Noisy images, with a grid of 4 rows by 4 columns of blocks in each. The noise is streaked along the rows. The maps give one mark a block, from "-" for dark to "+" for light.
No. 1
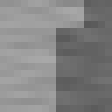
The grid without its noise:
+ + + -
+ + - -
+ + - -
+ + - -
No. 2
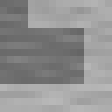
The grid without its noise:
- + + +
- - - +
- - - +
+ + + +
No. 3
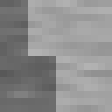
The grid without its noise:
- + + +
- + + +
- - + +
- - + +
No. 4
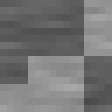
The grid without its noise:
- - - +
- - - +
- + + -
+ + + -
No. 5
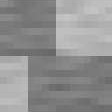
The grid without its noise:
- - + +
- - + +
+ - - -
+ - - -
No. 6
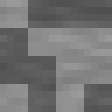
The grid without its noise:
+ - - -
- + + +
- - + +
+ - + -
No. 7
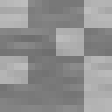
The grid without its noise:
+ - - +
- - + -
+ - - +
- - - +
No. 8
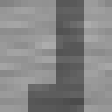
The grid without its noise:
+ + - +
+ + - +
+ + - +
+ - - +
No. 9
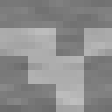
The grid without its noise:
- - - -
+ + - +
- + + -
- - + -
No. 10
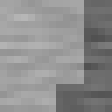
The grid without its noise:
+ + + -
+ + + -
+ + + -
+ + - -
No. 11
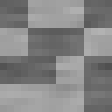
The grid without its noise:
- + + -
+ - - +
- - + -
+ + + -
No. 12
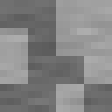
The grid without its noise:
- - + +
+ - + +
+ - - +
- - + -
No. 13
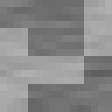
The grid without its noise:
- - - +
+ - - +
+ + + -
+ - - -
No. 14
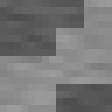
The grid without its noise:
- - - +
- - + +
+ + + +
+ + - -
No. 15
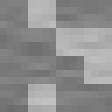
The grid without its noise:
- + - -
- - + +
- - - +
- + - -
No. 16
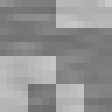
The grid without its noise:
- - + +
- - - -
+ + - -
+ - + -
